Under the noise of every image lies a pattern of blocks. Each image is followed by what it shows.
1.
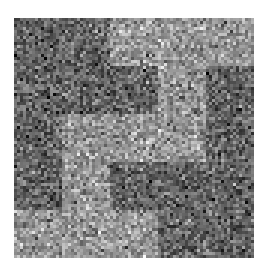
the same after a half turn
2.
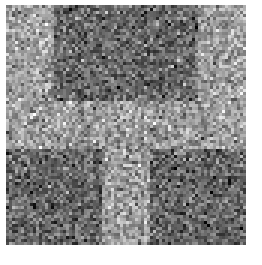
left and right mirror each other
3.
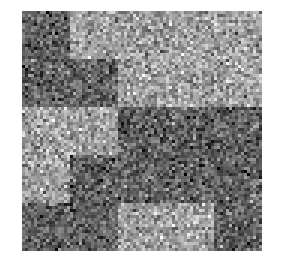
no symmetry
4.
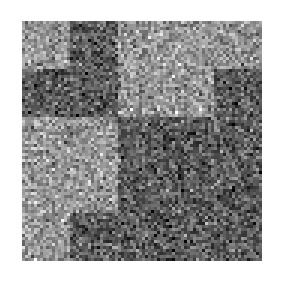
mirrored about the diagonal from the top left
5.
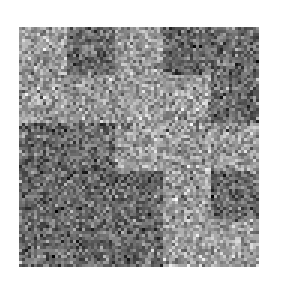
mirrored about the diagonal from the bottom left
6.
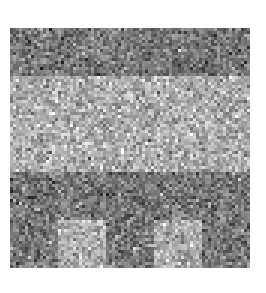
left and right mirror each other
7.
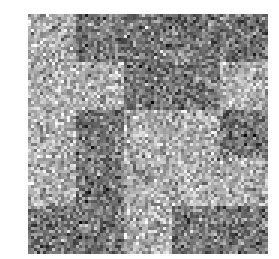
no symmetry
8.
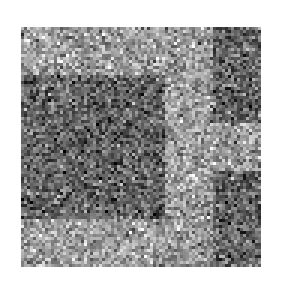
top and bottom mirror each other
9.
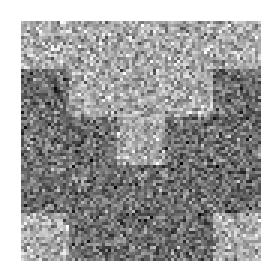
left and right mirror each other
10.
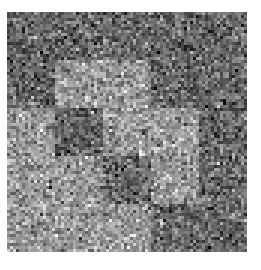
mirrored about the diagonal from the bottom left
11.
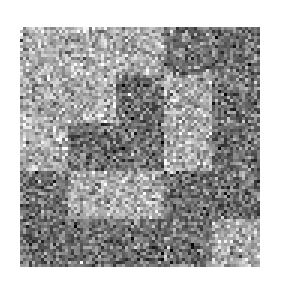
mirrored about the diagonal from the top left
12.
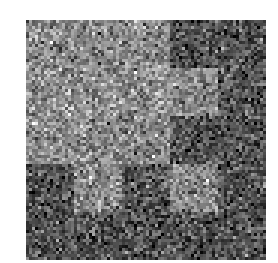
mirrored about the diagonal from the top left
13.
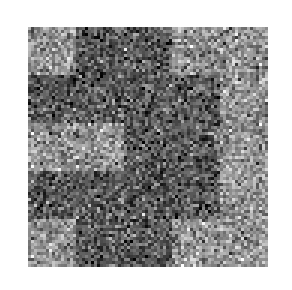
top and bottom mirror each other
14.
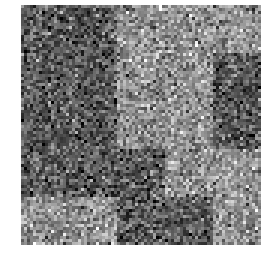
no symmetry
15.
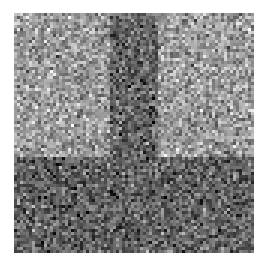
left and right mirror each other
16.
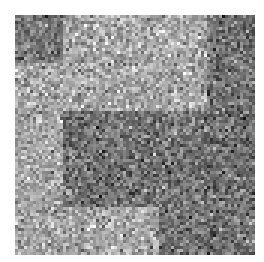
no symmetry
